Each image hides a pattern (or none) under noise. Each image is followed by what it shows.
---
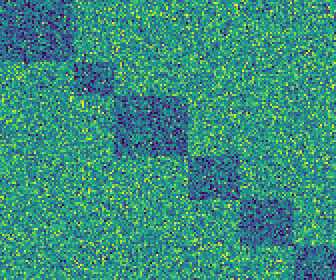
blocks along the diagonal
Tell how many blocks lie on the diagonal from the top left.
6
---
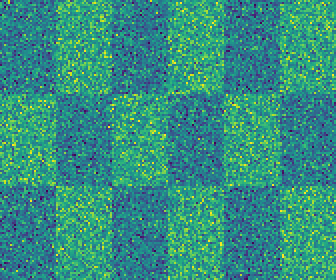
a checkerboard
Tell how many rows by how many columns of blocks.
3 by 6
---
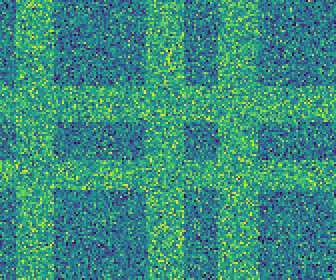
bands of rows crossing bands of columns
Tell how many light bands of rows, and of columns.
2 and 3
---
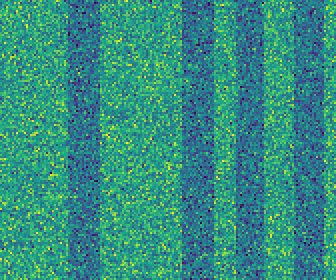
bands of columns
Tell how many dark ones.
4
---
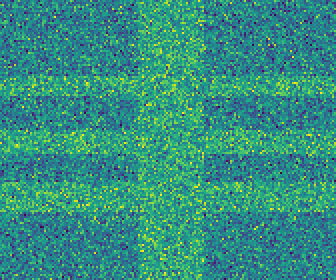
bands of rows crossing bands of columns
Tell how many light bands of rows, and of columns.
3 and 1
